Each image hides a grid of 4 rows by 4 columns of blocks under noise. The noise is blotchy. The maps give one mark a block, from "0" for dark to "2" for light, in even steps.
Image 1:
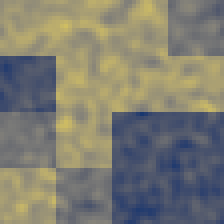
2 2 2 1
0 2 2 2
1 2 0 0
2 1 0 0
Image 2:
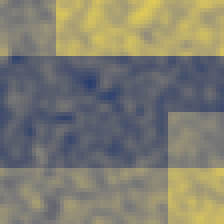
1 2 2 2
0 0 0 0
0 0 0 1
1 1 1 2
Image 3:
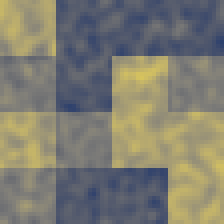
2 0 0 0
1 0 2 1
2 1 2 2
1 0 0 2
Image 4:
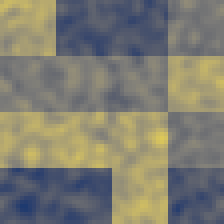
2 0 0 1
1 1 1 2
2 2 2 1
0 0 2 0
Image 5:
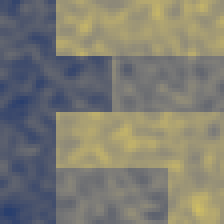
0 2 2 2
0 0 1 1
0 2 2 2
0 1 1 2
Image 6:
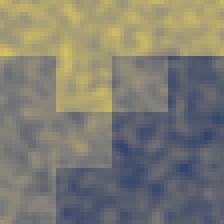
2 2 2 2
1 2 1 0
1 1 0 0
1 0 0 0
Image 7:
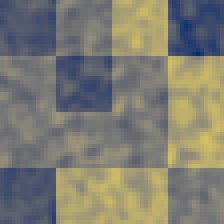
0 1 2 0
1 0 1 2
1 1 1 2
0 2 2 1
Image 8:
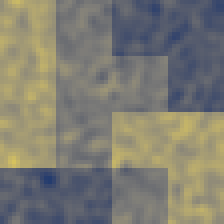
2 1 0 0
2 1 1 0
2 1 2 2
0 0 1 2
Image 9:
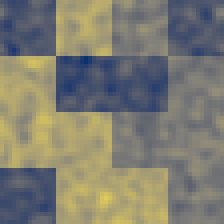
0 2 1 0
2 0 0 1
2 2 1 1
0 2 2 1
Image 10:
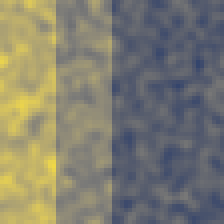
2 1 0 0
2 1 0 0
2 1 0 0
2 1 0 0
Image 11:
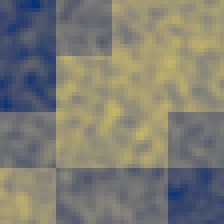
0 1 2 2
0 2 2 2
1 2 2 1
2 1 1 0
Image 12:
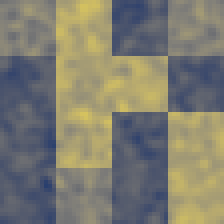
1 2 0 1
0 2 2 0
0 2 0 2
0 1 0 2
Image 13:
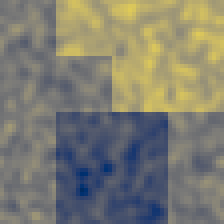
1 2 2 2
1 1 2 2
1 0 0 1
1 0 0 1
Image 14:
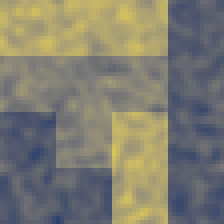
2 2 2 0
1 1 1 0
0 1 2 0
0 0 2 0
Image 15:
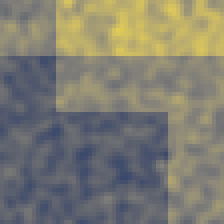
1 2 2 2
0 1 1 1
0 0 0 1
0 0 0 1
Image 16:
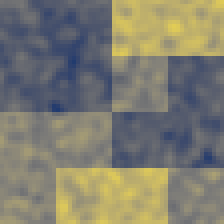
0 0 2 2
0 0 1 0
1 1 0 0
1 2 2 1
